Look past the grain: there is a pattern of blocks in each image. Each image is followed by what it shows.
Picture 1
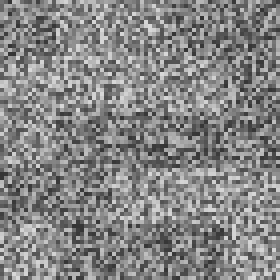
no symmetry
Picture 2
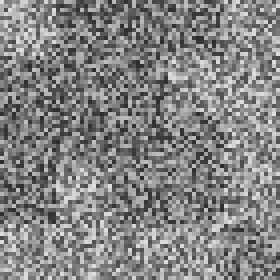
mirrored about the diagonal from the top left
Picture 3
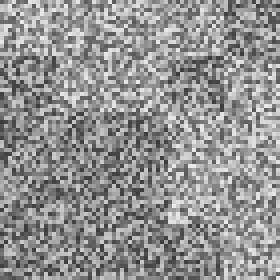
mirrored about the diagonal from the bottom left
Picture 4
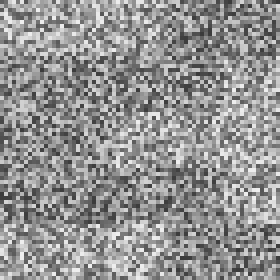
top and bottom mirror each other
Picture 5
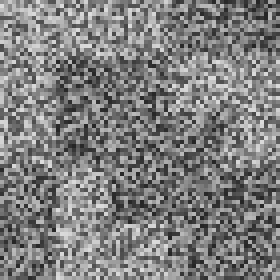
mirrored about the diagonal from the top left
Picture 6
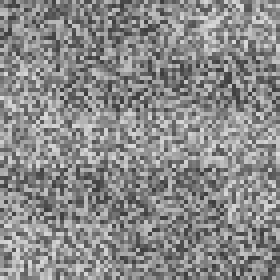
the same after a half turn
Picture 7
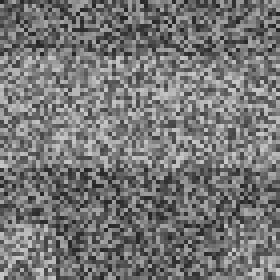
left and right mirror each other
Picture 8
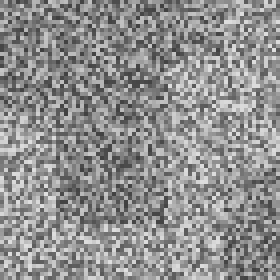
no symmetry
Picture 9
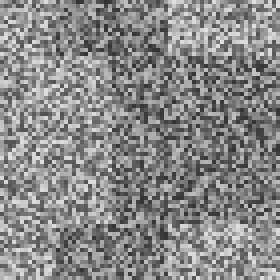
top and bottom mirror each other
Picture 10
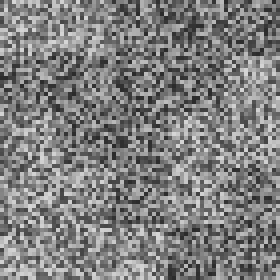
no symmetry
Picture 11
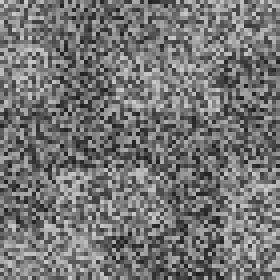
the same after a half turn
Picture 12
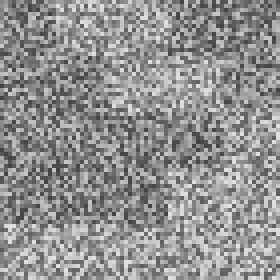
no symmetry
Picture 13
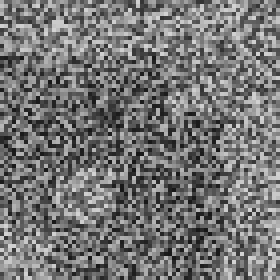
mirrored about the diagonal from the bottom left
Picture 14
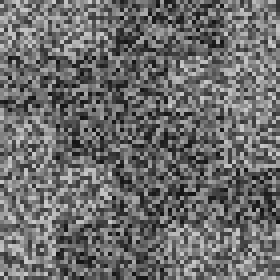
the same after a half turn
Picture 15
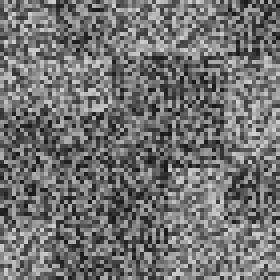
mirrored about the diagonal from the bottom left
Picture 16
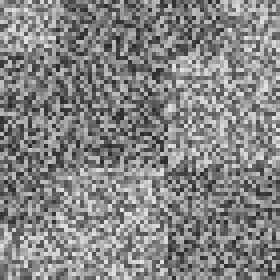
mirrored about the diagonal from the top left
